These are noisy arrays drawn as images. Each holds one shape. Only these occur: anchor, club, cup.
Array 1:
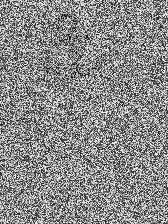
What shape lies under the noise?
anchor
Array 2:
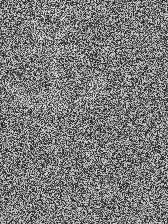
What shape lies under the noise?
anchor
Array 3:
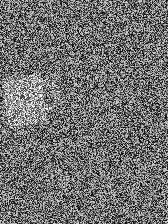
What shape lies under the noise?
cup
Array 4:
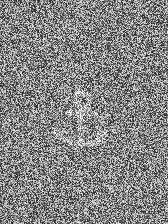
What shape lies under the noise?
anchor
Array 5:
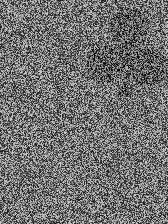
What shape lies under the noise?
club
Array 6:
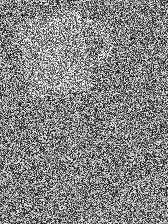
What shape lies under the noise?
cup
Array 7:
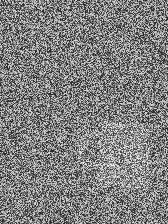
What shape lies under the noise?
cup
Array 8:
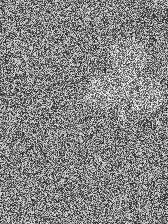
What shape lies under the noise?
club
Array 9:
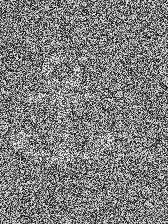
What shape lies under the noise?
anchor
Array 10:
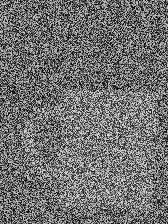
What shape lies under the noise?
cup
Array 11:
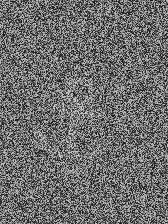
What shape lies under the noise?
anchor
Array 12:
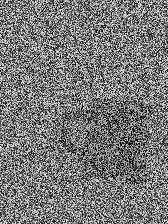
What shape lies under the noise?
cup
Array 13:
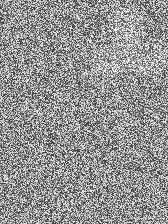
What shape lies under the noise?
club
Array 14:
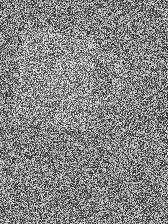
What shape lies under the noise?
cup
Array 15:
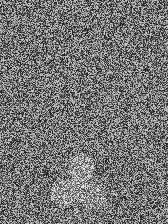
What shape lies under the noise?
club
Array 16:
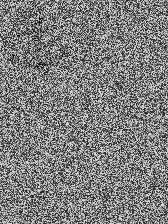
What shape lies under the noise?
anchor
